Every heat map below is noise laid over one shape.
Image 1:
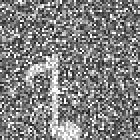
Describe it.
light musical note
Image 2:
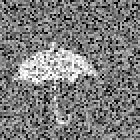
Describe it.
light umbrella
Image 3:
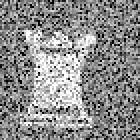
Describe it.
light chess rook
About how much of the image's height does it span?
two thirds
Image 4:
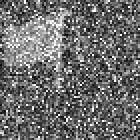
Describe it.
light flag
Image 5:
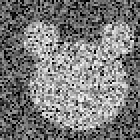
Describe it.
light bear's head
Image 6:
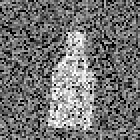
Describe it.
light bottle
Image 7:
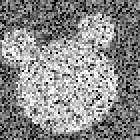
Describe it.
light bear's head
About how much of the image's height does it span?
nearly all
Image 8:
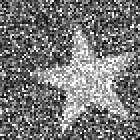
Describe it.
light star
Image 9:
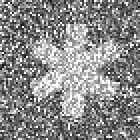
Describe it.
light asterisk
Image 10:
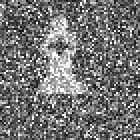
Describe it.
light chess bishop
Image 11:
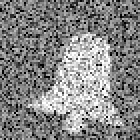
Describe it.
light bell
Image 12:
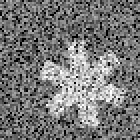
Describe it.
light asterisk
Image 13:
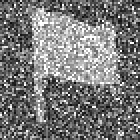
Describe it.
light flag
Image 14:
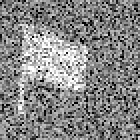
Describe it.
light flag
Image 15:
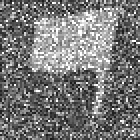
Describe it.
light flag
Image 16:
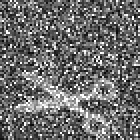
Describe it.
light pair of scissors
